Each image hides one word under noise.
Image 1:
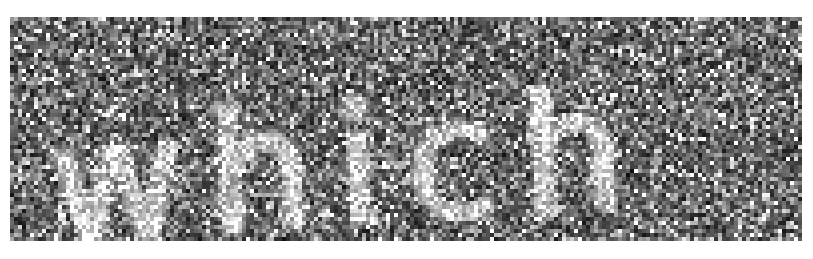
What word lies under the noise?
which
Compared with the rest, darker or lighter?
lighter
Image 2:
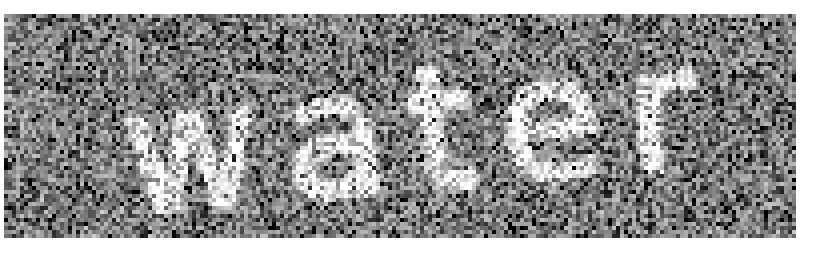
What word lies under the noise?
water
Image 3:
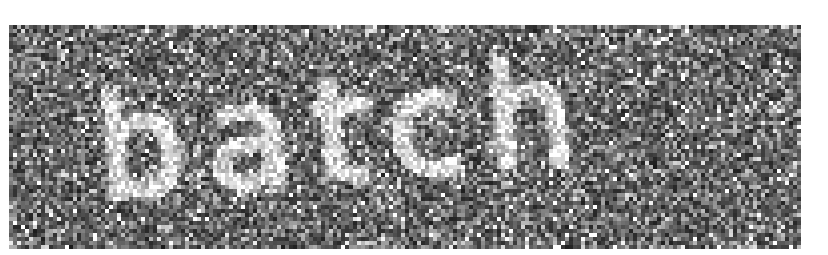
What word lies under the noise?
batch
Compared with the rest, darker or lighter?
lighter
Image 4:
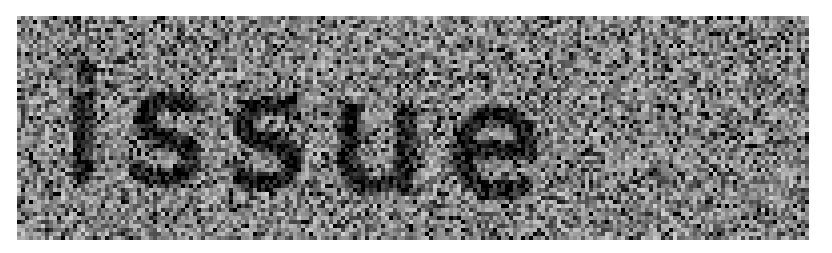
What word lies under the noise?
issue
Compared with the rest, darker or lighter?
darker
